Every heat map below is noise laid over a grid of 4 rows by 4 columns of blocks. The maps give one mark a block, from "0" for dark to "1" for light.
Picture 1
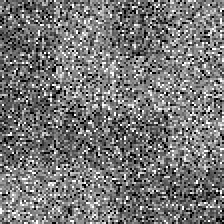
0 1 0 1
0 1 1 1
0 0 0 1
1 1 0 0
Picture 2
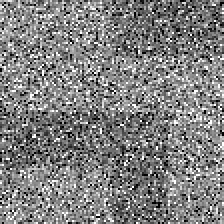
1 1 0 0
1 1 1 1
0 0 0 1
1 1 0 1
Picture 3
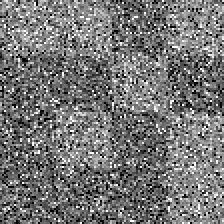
1 1 0 1
0 0 1 0
0 1 0 1
0 0 0 1
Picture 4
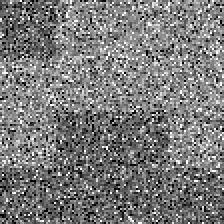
0 1 1 1
1 1 1 1
1 0 0 1
0 0 0 0
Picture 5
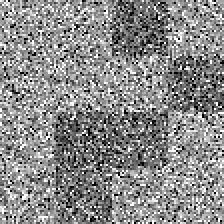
1 1 0 1
1 1 1 0
1 0 0 1
1 0 1 1
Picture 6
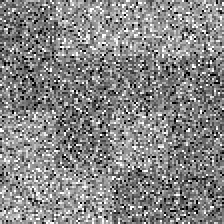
0 1 1 1
0 0 0 0
1 0 1 0
1 1 0 0
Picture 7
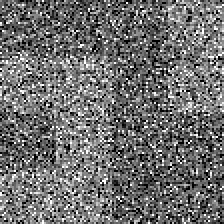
0 0 0 1
1 1 0 1
0 1 0 0
1 1 0 0
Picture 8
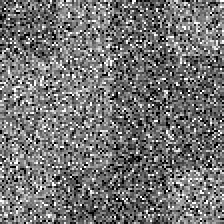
0 1 0 1
1 1 0 0
1 1 0 0
1 0 0 1
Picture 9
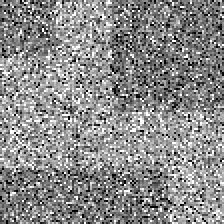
0 1 0 0
1 1 0 0
1 1 1 1
0 0 0 1
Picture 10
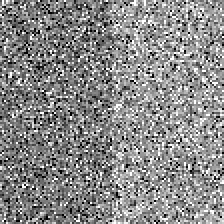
0 0 1 1
0 0 1 1
0 0 1 1
0 0 1 1
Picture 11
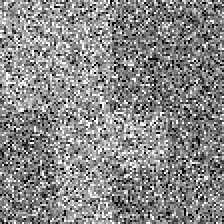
1 1 0 0
1 1 0 0
0 1 1 0
0 1 0 0
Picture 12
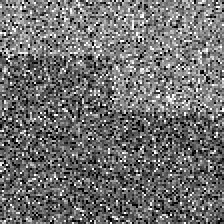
1 1 1 1
0 0 1 1
0 0 0 0
0 0 0 0
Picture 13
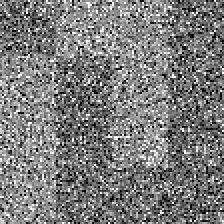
0 1 1 0
1 0 1 0
1 0 1 0
1 0 0 0
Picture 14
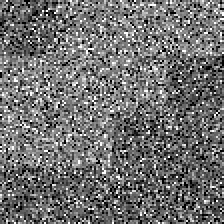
0 1 1 1
1 1 1 0
1 1 0 0
0 0 0 0
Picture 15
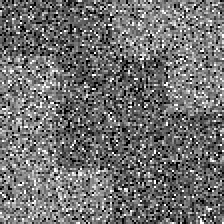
0 0 1 1
1 0 0 1
1 0 0 0
1 1 0 0
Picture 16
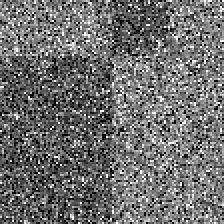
1 1 0 1
0 0 1 1
0 0 1 1
0 0 1 1
